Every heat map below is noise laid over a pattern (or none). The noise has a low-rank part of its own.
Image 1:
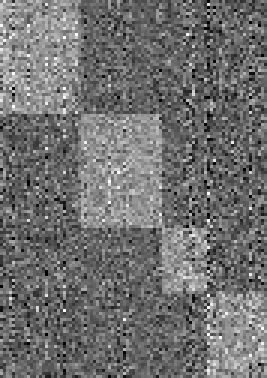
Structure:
blocks along the diagonal
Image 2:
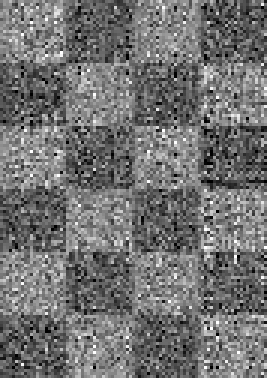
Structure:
a checkerboard
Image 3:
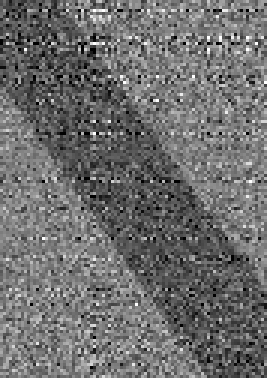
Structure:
a diagonal band
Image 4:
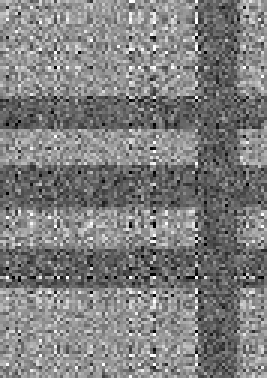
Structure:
bands of rows crossing bands of columns
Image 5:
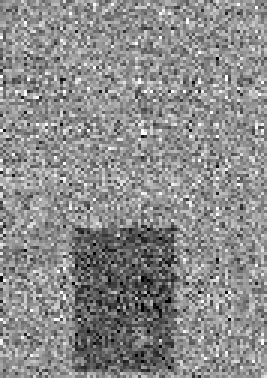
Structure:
one block
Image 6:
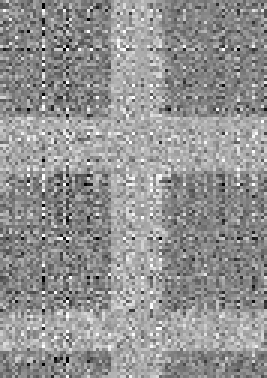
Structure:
bands of rows crossing bands of columns
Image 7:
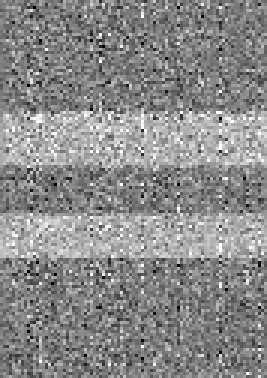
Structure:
bands of rows
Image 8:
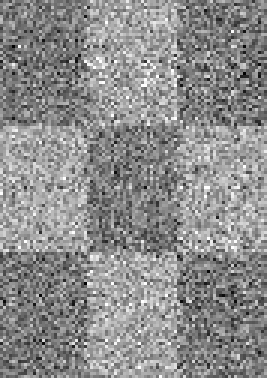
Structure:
a checkerboard
